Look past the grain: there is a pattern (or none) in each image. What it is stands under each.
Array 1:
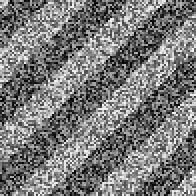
diagonal stripes
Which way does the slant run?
bottom left to top right
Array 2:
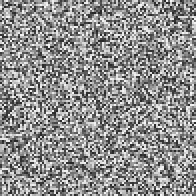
only noise
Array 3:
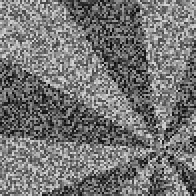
spokes from one point
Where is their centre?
bottom right
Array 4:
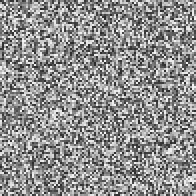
only noise
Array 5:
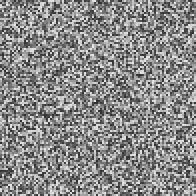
only noise
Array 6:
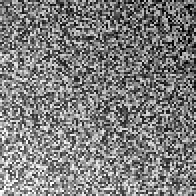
a smooth slope
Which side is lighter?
bottom left
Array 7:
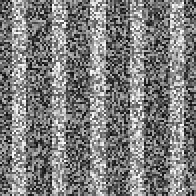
vertical stripes
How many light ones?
5
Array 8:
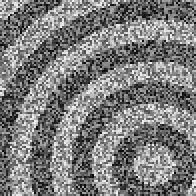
rings round one point
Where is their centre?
bottom right
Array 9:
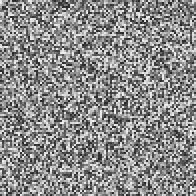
only noise
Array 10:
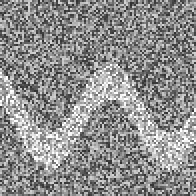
a wavy band
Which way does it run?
left to right
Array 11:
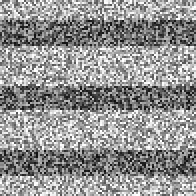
horizontal stripes
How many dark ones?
3
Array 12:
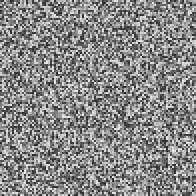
only noise
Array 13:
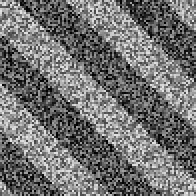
diagonal stripes
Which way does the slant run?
top left to bottom right
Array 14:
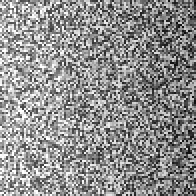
a smooth slope
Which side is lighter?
left
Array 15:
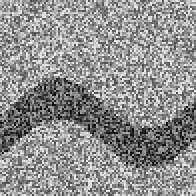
a wavy band
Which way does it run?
left to right
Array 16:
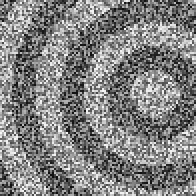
rings round one point
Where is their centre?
middle right
